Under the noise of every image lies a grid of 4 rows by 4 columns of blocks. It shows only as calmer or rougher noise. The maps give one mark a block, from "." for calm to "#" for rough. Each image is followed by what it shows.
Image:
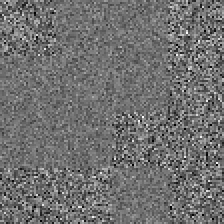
# . . #
. . . #
. . # #
# # . #
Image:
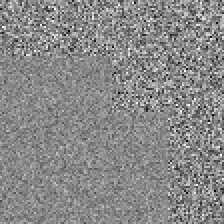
# # # #
. . # #
. . . #
. . . #
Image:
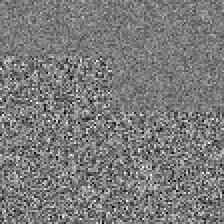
. . . .
# # . .
# # # #
# # # #
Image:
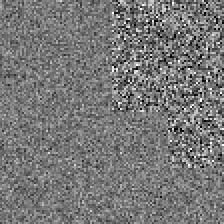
. . # #
. . # #
. . . #
. . . .
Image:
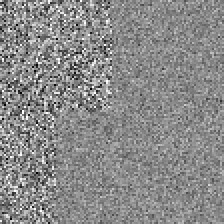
# # . .
# # . .
# . . .
# . . .
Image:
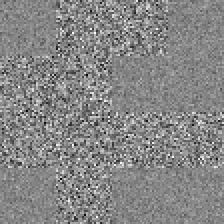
. # # .
# # . .
# # # #
. # . .
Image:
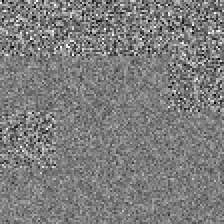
# # # #
. . . #
# . . .
. . . .
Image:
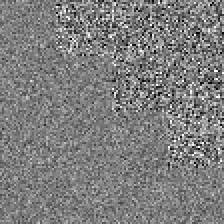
. # # #
. . # #
. . . #
. . . .
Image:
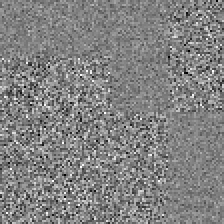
. . . #
# # . #
# # # .
# # # .
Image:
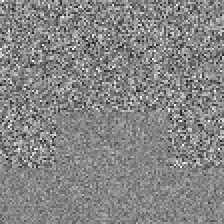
# # # #
# # # #
# . . #
. . . .
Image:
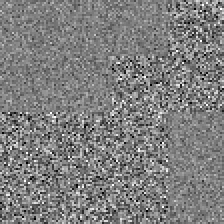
. . . #
. . # #
# # # .
# # # .
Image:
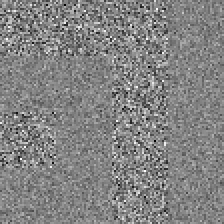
# # # .
. . # .
# . # .
. . # .
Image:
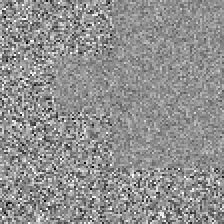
# # . .
# . . .
# # . .
# # # #
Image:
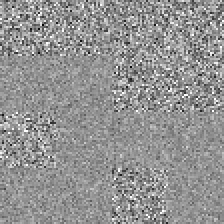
# # # #
. . # #
# . . .
. . # .
